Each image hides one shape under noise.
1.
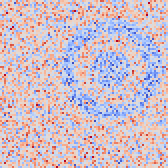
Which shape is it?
bullseye
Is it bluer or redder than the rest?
bluer
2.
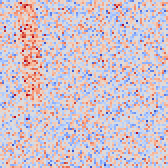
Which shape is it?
bar
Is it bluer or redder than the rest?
redder
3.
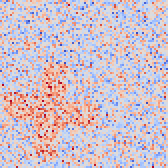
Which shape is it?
cross
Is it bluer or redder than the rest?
redder
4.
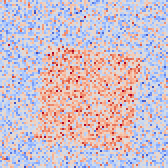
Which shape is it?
square
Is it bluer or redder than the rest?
redder
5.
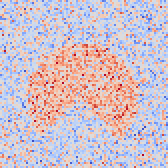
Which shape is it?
disc with a wedge cut out
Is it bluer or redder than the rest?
redder
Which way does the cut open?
down
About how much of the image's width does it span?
two thirds
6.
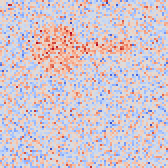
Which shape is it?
lollipop
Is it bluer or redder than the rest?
redder
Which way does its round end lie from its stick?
left
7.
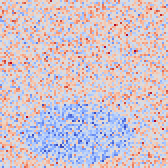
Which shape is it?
ellipse
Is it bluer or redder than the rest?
bluer
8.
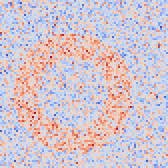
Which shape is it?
ring
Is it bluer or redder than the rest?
redder
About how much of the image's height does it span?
two thirds
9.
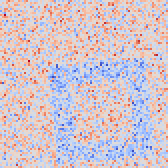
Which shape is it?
square frame
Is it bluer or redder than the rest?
bluer
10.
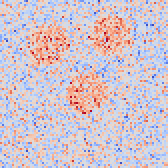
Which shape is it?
three dots
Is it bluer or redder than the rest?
redder
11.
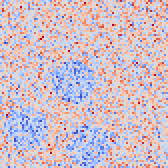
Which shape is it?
three dots
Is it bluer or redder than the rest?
bluer
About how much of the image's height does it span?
two thirds
